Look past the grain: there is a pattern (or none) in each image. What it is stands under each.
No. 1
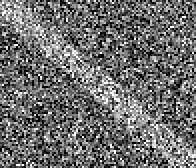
a diagonal band
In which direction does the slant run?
top left to bottom right
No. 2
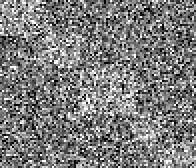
blocks along the diagonal
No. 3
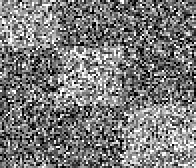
blocks along the diagonal
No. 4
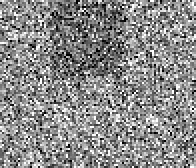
one block
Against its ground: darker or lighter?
darker
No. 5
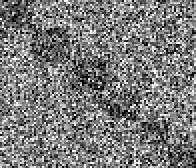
blocks along the diagonal
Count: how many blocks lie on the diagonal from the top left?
6
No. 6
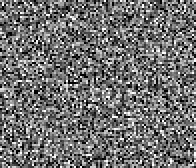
only noise
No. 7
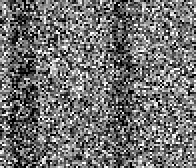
bands of columns
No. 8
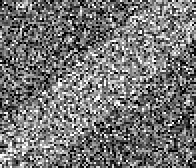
a diagonal band
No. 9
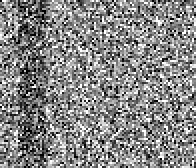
one band of columns
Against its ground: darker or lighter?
darker
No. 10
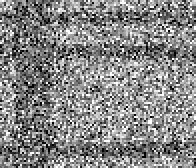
bands of rows crossing bands of columns
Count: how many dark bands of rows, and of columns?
3 and 1
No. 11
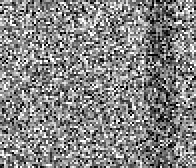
one band of columns
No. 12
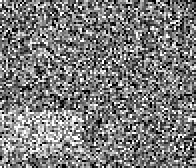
one block
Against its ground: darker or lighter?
lighter
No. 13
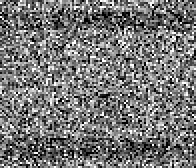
bands of rows
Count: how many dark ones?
2
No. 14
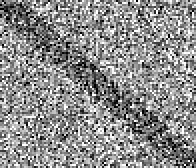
a diagonal band
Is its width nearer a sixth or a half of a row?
a sixth
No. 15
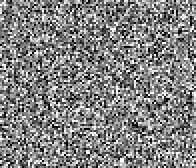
only noise
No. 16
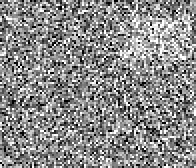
one block
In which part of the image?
top right
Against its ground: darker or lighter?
lighter
